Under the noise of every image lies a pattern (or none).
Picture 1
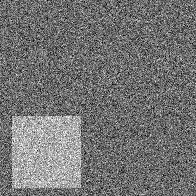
one block
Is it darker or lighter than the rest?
lighter
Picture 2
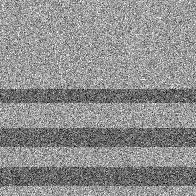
bands of rows
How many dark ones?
3
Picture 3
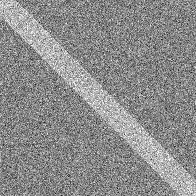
a diagonal band
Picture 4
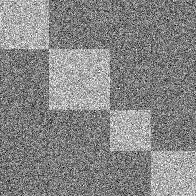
blocks along the diagonal
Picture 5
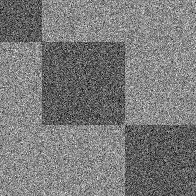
blocks along the diagonal
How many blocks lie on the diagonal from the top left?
3
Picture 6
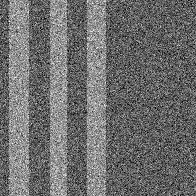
bands of columns
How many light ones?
3
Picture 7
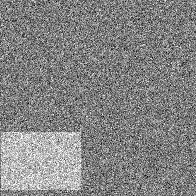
one block
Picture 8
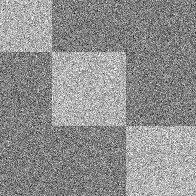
blocks along the diagonal
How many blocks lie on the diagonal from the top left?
3
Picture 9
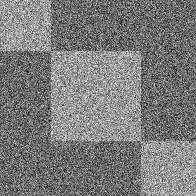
blocks along the diagonal
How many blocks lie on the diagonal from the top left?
3
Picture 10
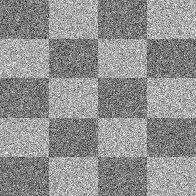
a checkerboard
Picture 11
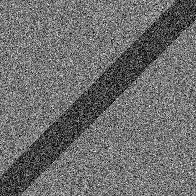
a diagonal band
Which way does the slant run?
bottom left to top right
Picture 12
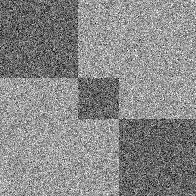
blocks along the diagonal
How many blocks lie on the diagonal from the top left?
3
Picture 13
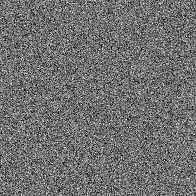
only noise
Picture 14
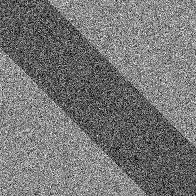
a diagonal band
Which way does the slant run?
top left to bottom right
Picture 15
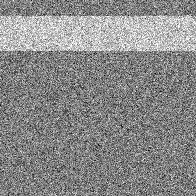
one band of rows
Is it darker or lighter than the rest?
lighter
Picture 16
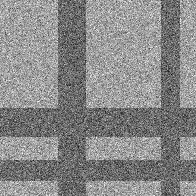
bands of rows crossing bands of columns
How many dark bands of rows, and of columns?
2 and 2
